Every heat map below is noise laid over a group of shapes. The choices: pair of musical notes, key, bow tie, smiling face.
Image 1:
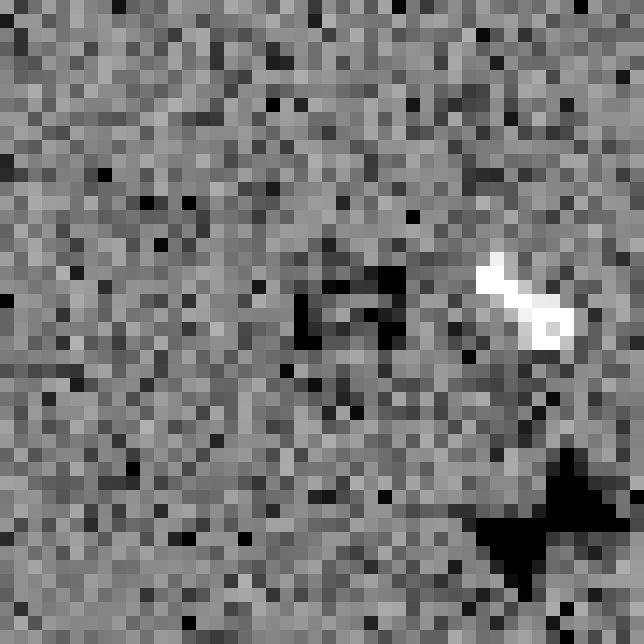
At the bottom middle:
nothing
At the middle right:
key
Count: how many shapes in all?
3
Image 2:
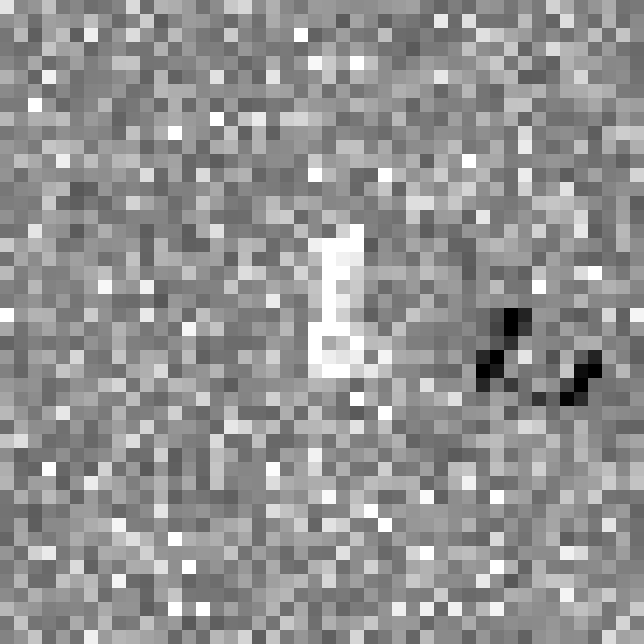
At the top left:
nothing
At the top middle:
nothing
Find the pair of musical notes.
middle right
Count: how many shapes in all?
2
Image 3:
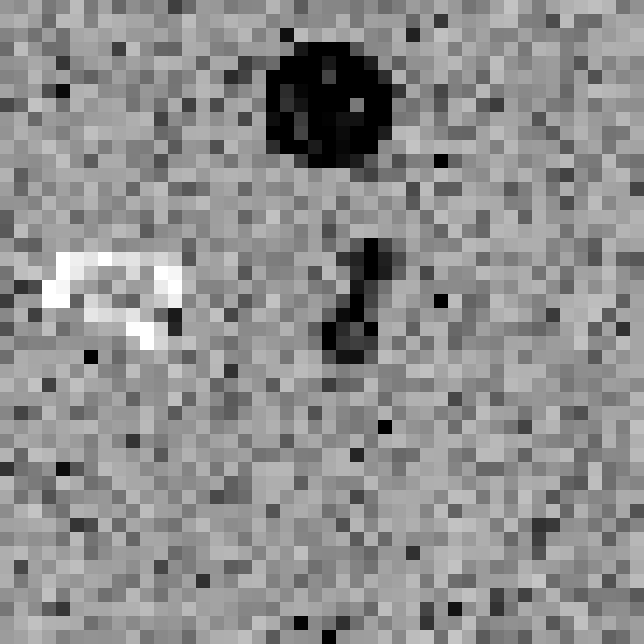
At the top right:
nothing
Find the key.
centre
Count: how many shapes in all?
3
